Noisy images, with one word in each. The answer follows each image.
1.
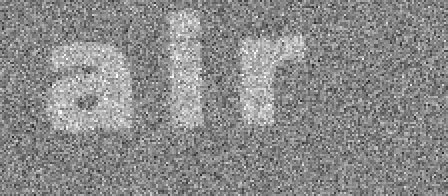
air
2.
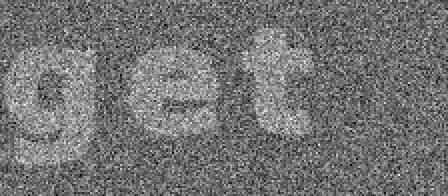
get
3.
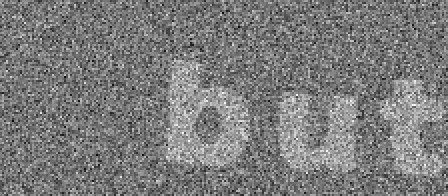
but
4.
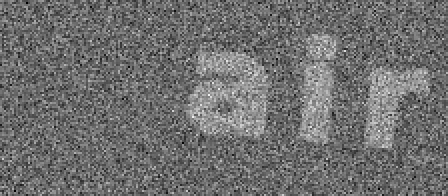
air
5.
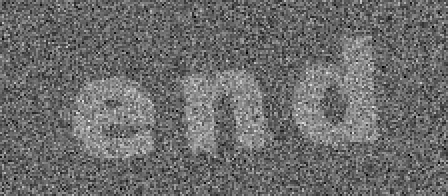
end
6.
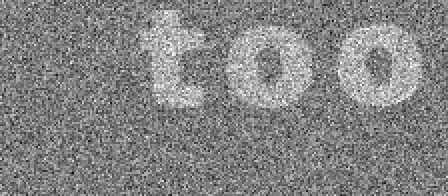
too
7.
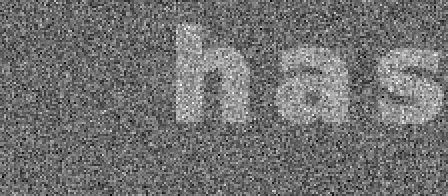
has
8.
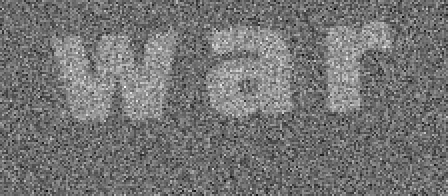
war
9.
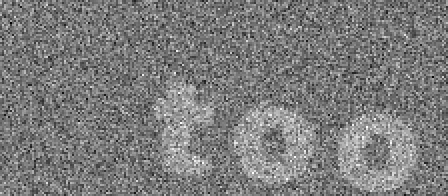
too
